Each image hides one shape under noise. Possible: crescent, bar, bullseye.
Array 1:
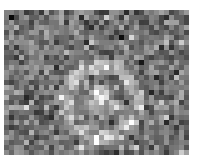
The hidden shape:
bullseye
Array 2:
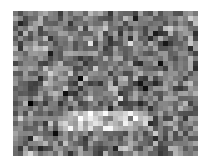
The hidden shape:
bar
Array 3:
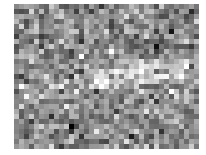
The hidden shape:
bar
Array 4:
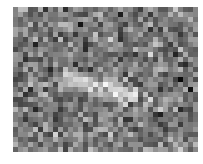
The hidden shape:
bar
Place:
centre
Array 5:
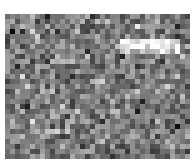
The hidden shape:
bar
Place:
top right
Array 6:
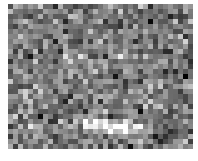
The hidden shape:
bar
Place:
bottom middle
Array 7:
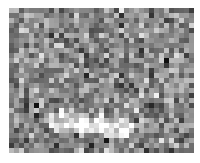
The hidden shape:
bar
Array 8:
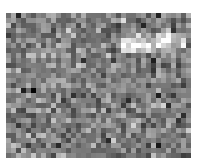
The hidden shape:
bar
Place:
top right
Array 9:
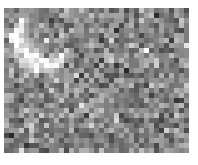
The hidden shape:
crescent
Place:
top left
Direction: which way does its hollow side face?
up and right
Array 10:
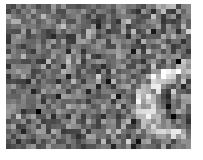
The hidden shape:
crescent
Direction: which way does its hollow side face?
right
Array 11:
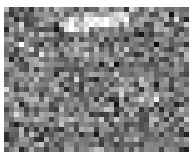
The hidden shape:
bar
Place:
top middle
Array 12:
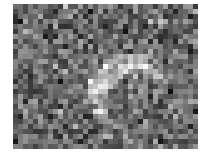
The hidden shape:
crescent
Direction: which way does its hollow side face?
down and right
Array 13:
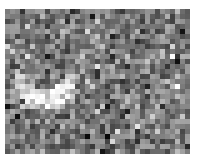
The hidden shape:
crescent
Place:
middle left
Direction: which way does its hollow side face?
up
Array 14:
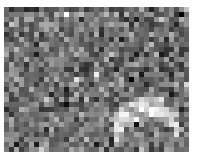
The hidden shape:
crescent
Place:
bottom right
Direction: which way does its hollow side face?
down
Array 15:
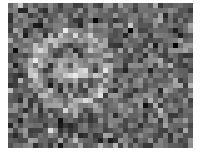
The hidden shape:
bullseye
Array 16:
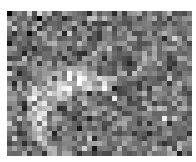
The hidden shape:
crescent
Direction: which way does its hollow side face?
down and right
